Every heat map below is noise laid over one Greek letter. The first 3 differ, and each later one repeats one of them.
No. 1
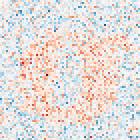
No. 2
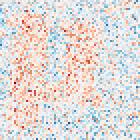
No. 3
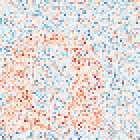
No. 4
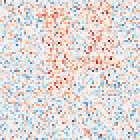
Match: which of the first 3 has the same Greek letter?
2
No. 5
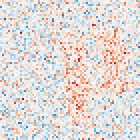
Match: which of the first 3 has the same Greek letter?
2
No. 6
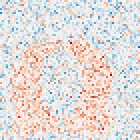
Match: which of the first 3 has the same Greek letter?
3
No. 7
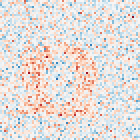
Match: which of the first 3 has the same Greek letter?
3
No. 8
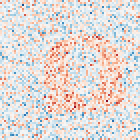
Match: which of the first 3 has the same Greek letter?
3
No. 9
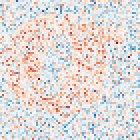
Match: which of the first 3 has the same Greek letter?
1
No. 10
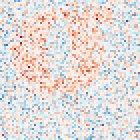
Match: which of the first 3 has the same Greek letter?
1
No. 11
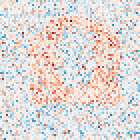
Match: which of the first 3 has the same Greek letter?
3
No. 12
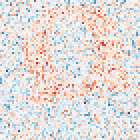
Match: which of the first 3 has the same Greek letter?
3
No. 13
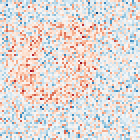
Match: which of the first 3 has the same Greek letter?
1
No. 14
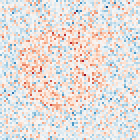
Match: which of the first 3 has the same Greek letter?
1
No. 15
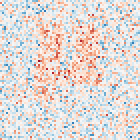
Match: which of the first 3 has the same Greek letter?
2
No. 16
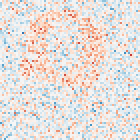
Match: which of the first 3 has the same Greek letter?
3
